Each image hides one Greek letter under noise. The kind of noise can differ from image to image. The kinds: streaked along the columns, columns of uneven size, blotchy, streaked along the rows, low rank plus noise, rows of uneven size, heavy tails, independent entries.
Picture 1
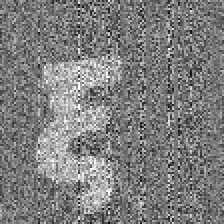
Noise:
columns of uneven size
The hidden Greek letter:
xi
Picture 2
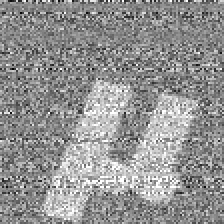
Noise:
rows of uneven size
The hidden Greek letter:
mu
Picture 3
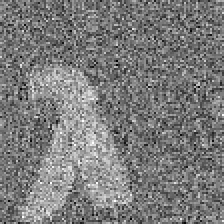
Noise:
low rank plus noise
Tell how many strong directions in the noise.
five to eight
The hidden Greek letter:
lambda
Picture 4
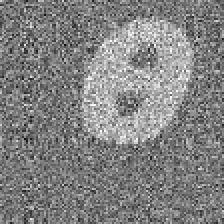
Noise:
low rank plus noise
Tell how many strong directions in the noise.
five to eight
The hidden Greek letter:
theta
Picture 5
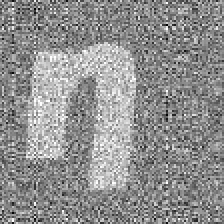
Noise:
low rank plus noise
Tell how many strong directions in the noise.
two
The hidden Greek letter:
eta
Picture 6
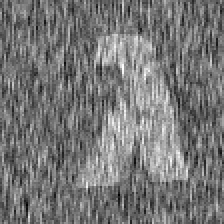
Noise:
streaked along the columns
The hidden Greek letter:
lambda
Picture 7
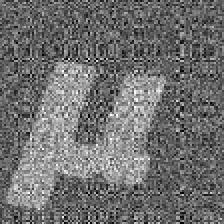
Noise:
low rank plus noise
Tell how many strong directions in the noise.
one
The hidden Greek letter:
mu
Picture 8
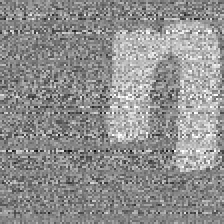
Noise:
rows of uneven size
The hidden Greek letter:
eta
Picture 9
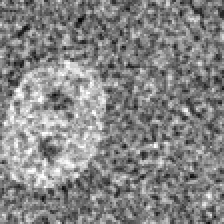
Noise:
blotchy
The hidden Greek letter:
theta
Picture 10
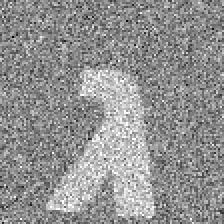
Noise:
independent entries
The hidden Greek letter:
lambda
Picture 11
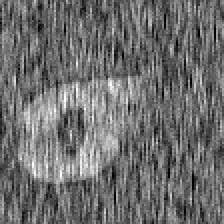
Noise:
streaked along the columns
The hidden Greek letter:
sigma
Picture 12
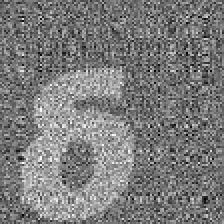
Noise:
low rank plus noise
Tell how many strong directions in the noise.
two
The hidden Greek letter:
delta
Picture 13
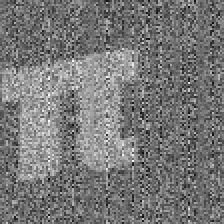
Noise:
columns of uneven size
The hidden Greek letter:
pi
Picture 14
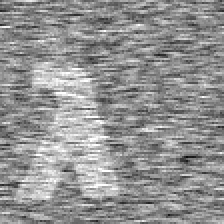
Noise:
streaked along the rows
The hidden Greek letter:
lambda
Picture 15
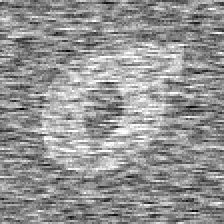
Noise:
streaked along the rows
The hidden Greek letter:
sigma
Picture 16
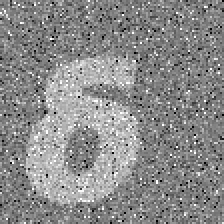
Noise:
heavy tails
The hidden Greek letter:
delta
